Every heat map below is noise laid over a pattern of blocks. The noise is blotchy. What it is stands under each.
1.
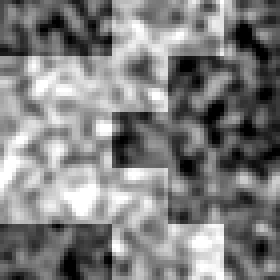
top and bottom mirror each other
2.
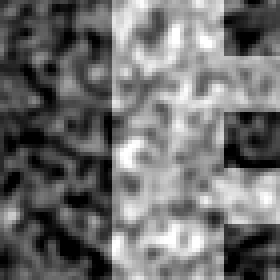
top and bottom mirror each other
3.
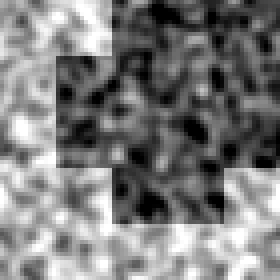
mirrored about the diagonal from the bottom left
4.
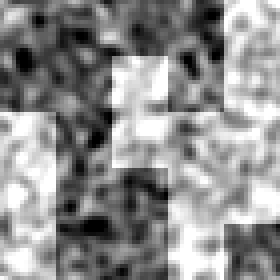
no symmetry
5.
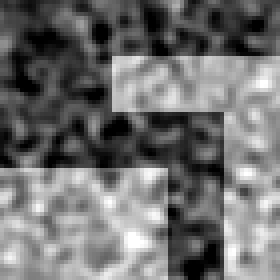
no symmetry
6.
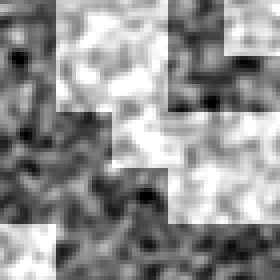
mirrored about the diagonal from the bottom left
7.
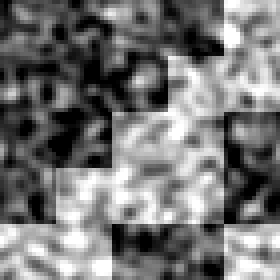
mirrored about the diagonal from the top left
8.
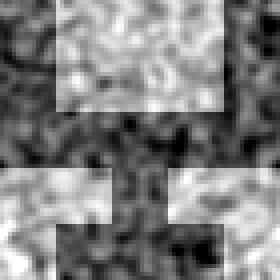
left and right mirror each other
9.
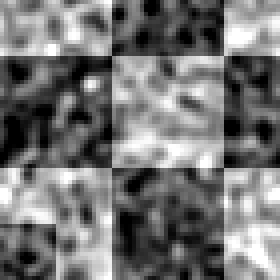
mirrored about the diagonal from the bottom left
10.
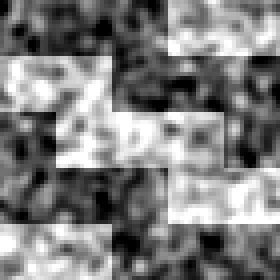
the same after a half turn
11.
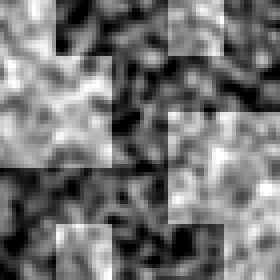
the same after a half turn
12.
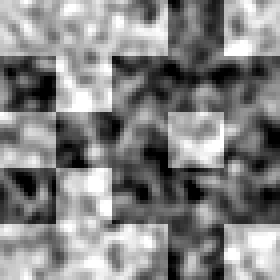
top and bottom mirror each other
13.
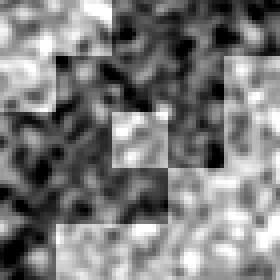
mirrored about the diagonal from the top left
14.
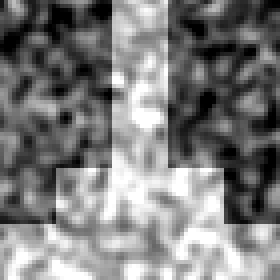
left and right mirror each other
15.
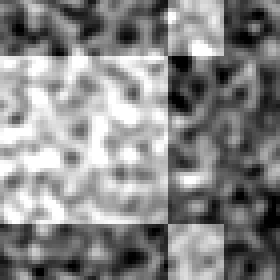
top and bottom mirror each other
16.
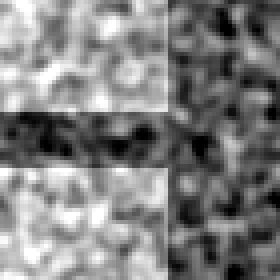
top and bottom mirror each other
